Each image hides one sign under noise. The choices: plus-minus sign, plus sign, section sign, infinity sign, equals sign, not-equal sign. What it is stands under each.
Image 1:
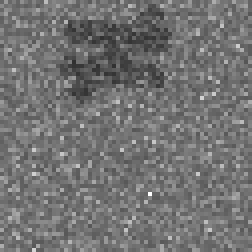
not-equal sign
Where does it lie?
top middle
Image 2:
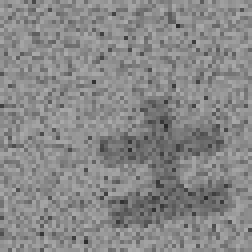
plus-minus sign
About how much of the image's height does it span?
half
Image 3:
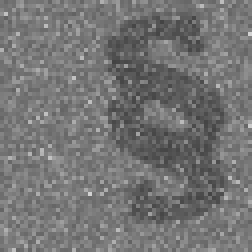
section sign
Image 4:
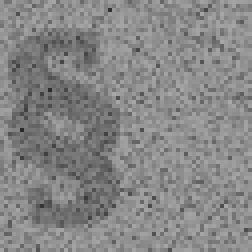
section sign
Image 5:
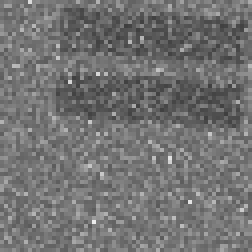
equals sign
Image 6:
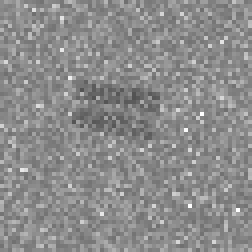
equals sign
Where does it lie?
centre
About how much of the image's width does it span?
a third
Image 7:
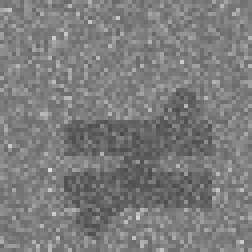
not-equal sign
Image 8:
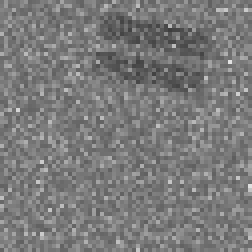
equals sign
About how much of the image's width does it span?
half
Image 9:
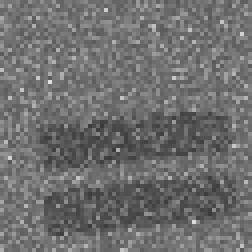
equals sign
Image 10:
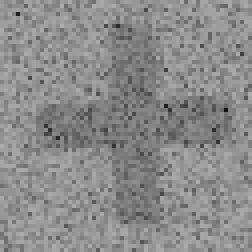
plus sign
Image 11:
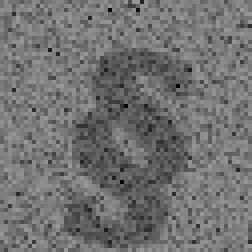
section sign
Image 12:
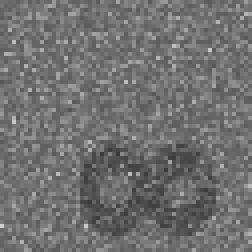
infinity sign
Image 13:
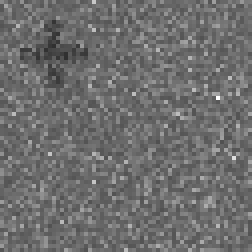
plus sign
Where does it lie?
top left
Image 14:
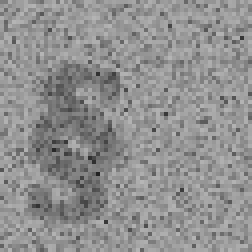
section sign
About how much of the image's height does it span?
two thirds
